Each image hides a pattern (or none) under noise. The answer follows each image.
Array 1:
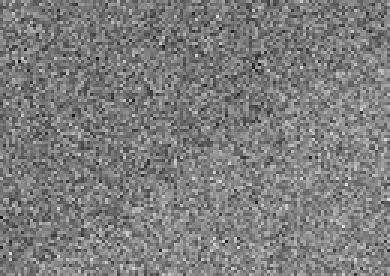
a sharp edge
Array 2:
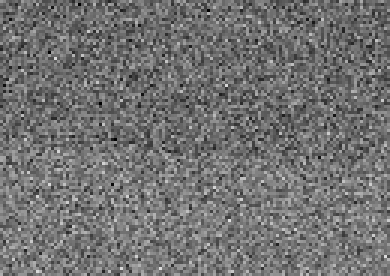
a sharp edge
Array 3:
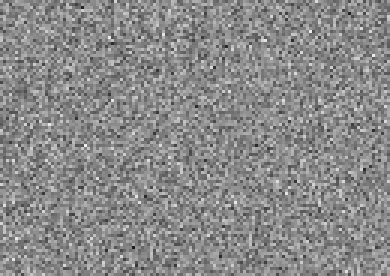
only noise
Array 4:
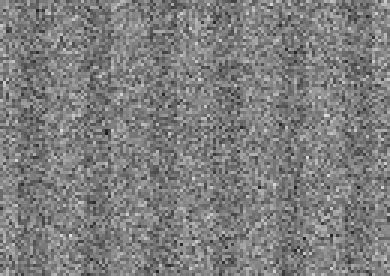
vertical stripes
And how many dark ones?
6
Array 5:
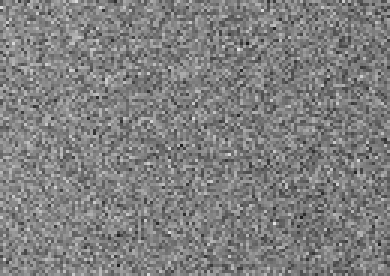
a smooth slope
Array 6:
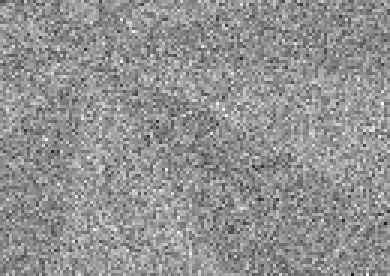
spokes from one point
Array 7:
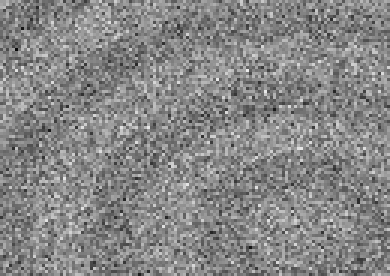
rings round one point
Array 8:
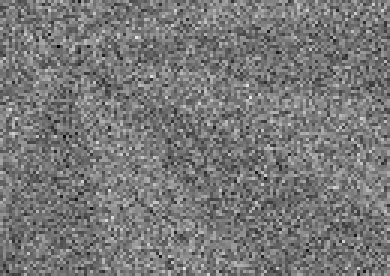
spokes from one point
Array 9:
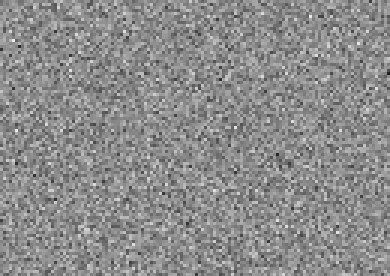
only noise
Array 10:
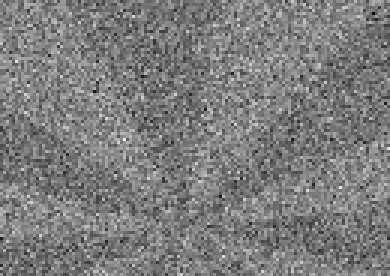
spokes from one point
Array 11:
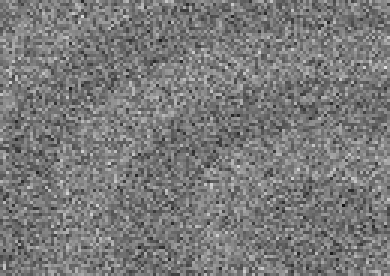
rings round one point
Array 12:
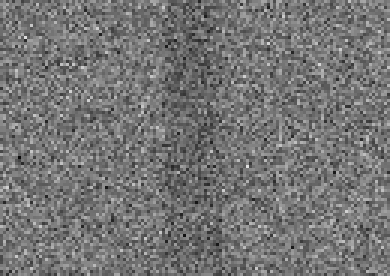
one vertical stripe
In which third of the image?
middle
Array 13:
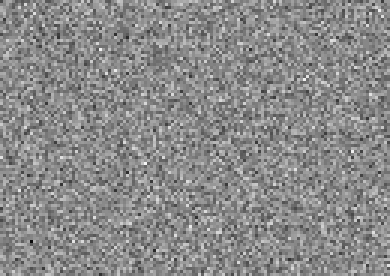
only noise
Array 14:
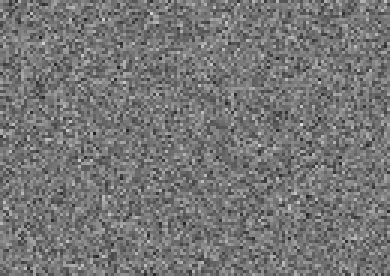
only noise
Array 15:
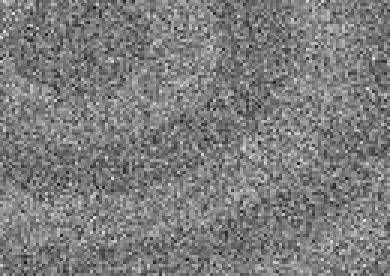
rings round one point
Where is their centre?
top left
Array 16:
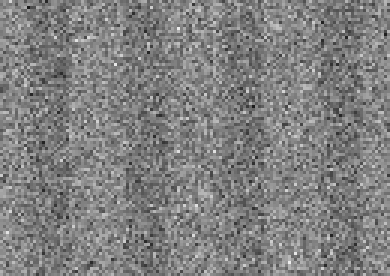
vertical stripes
